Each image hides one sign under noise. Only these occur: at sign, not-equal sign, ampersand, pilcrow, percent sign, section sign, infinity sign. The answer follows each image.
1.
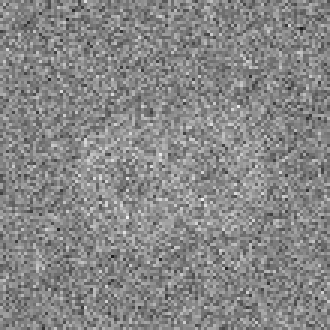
infinity sign
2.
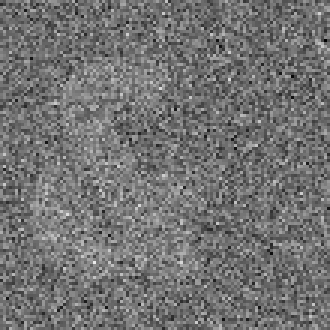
ampersand
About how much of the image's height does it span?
two thirds
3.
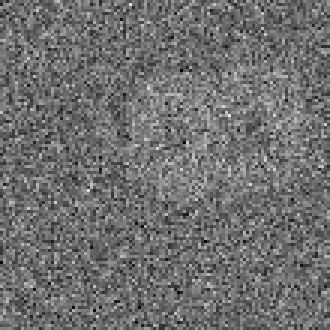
infinity sign
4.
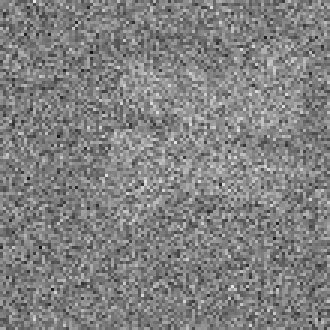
not-equal sign
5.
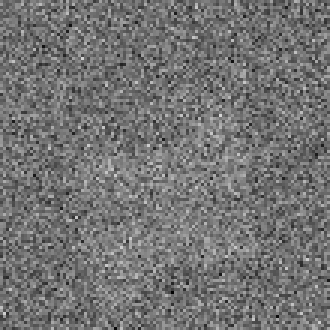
not-equal sign
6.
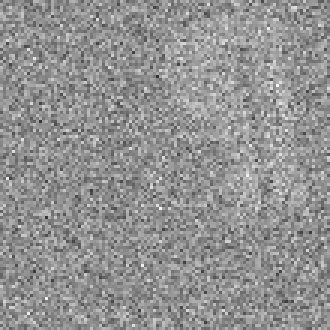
pilcrow
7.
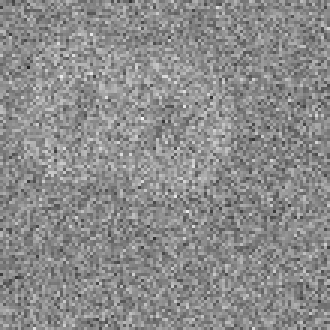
infinity sign
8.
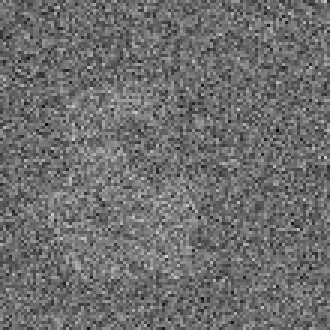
ampersand
